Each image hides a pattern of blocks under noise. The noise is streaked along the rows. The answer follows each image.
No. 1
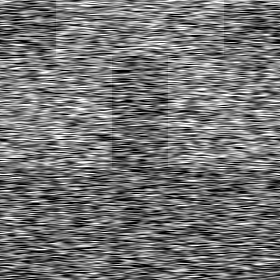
left and right mirror each other
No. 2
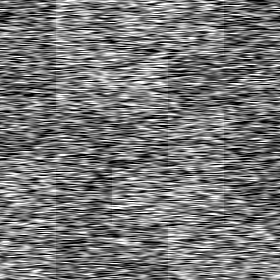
no symmetry
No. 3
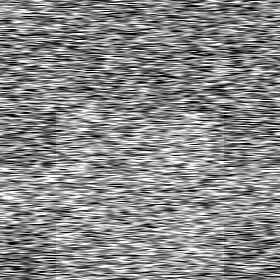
left and right mirror each other
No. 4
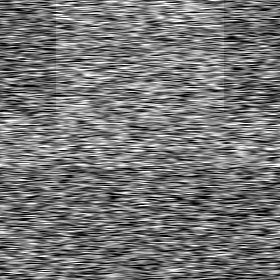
left and right mirror each other
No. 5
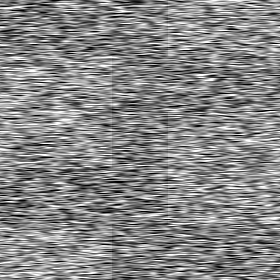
the same after a half turn
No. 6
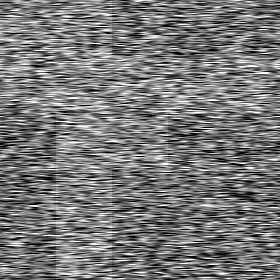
mirrored about the diagonal from the top left
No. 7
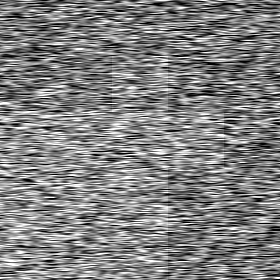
mirrored about the diagonal from the bottom left
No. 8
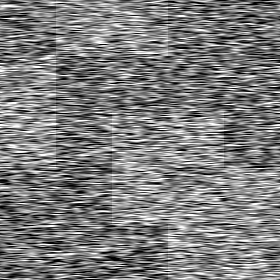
mirrored about the diagonal from the top left
